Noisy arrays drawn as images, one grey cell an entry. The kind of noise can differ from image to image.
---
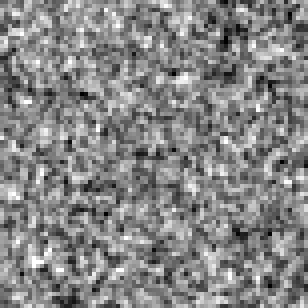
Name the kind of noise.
blotchy
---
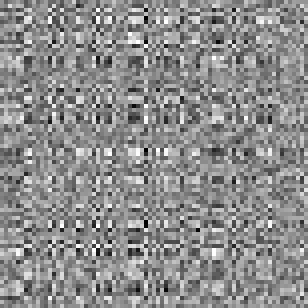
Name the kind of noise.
low rank plus noise
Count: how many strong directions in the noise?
one
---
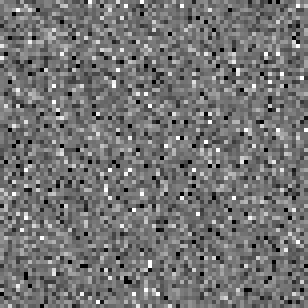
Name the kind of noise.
heavy tails
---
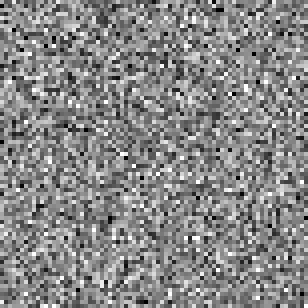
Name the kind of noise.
independent entries
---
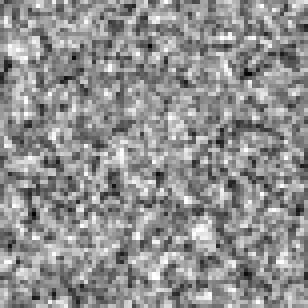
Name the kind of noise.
blotchy
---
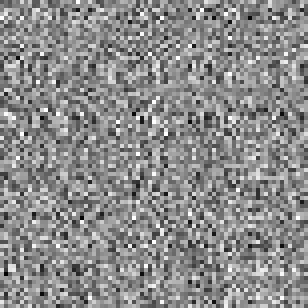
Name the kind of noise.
low rank plus noise
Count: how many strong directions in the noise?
three or four
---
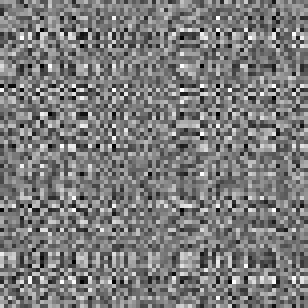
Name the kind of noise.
low rank plus noise
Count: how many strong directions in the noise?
one
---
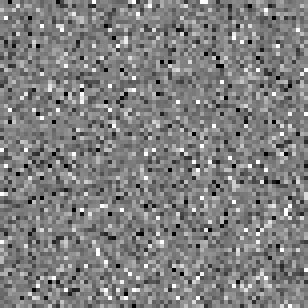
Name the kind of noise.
heavy tails
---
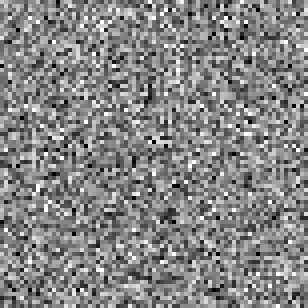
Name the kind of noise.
independent entries
